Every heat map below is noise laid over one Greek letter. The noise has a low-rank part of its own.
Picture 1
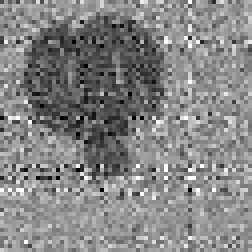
phi
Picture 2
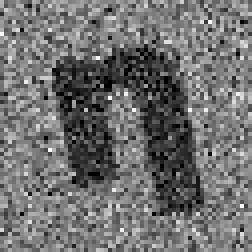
eta
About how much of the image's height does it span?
two thirds
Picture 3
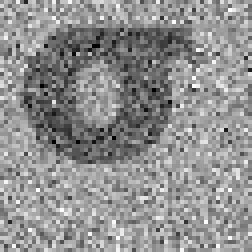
sigma
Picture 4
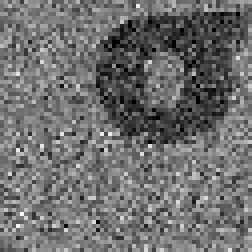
sigma
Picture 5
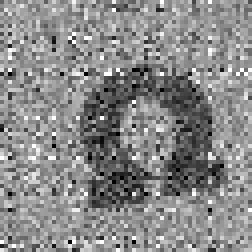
omega
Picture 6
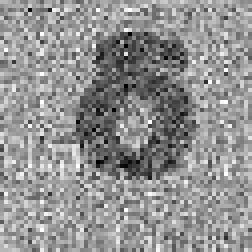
delta
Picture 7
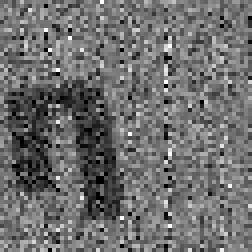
eta
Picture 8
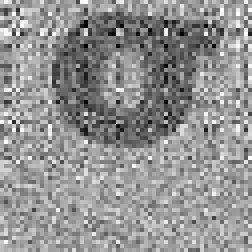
sigma
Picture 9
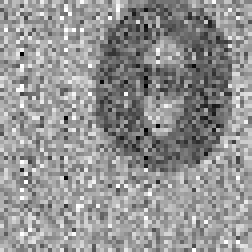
theta
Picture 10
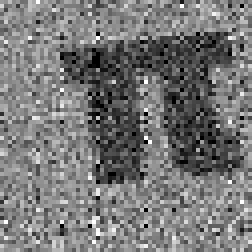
pi
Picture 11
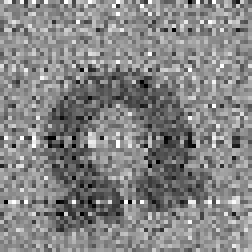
omega
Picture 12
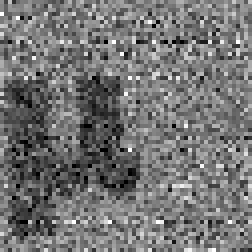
mu
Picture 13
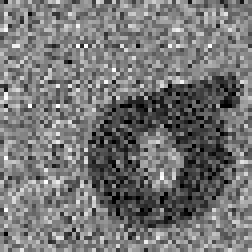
sigma
